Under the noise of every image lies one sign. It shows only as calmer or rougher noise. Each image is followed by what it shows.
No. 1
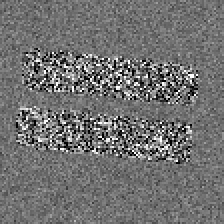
equals sign
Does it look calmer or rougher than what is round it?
rougher
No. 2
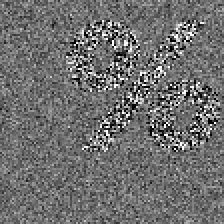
percent sign
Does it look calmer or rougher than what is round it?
rougher
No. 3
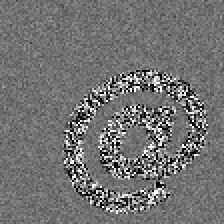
at sign
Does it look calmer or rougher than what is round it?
rougher
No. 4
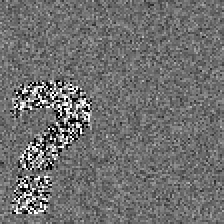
question mark
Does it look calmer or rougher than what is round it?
rougher
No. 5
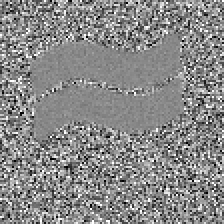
approximately sign
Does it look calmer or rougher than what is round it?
calmer
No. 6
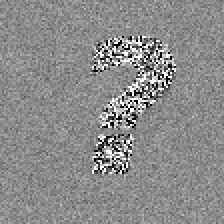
question mark
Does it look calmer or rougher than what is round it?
rougher
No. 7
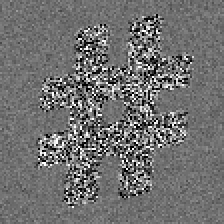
hash sign
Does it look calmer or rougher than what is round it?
rougher
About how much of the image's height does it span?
nearly all
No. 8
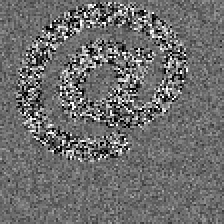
at sign
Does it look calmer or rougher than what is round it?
rougher
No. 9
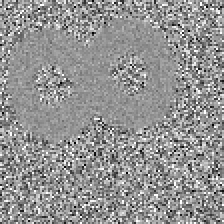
infinity sign
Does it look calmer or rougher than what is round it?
calmer
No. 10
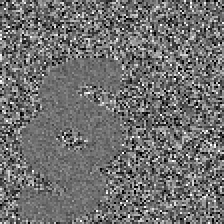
section sign
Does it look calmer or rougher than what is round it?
calmer
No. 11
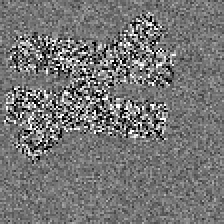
not-equal sign
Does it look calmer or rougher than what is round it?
rougher
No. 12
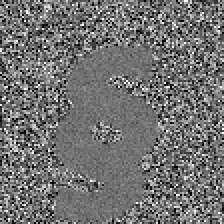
section sign
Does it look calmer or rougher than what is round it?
calmer
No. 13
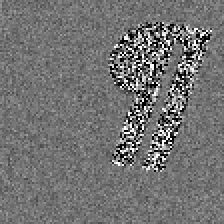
pilcrow
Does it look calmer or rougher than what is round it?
rougher
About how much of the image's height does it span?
two thirds
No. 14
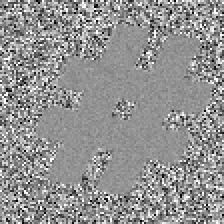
hash sign
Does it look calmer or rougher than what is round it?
calmer
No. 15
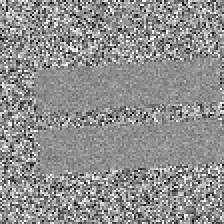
equals sign
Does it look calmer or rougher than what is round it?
calmer
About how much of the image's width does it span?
nearly all
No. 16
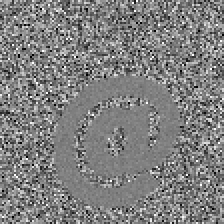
at sign
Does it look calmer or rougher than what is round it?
calmer
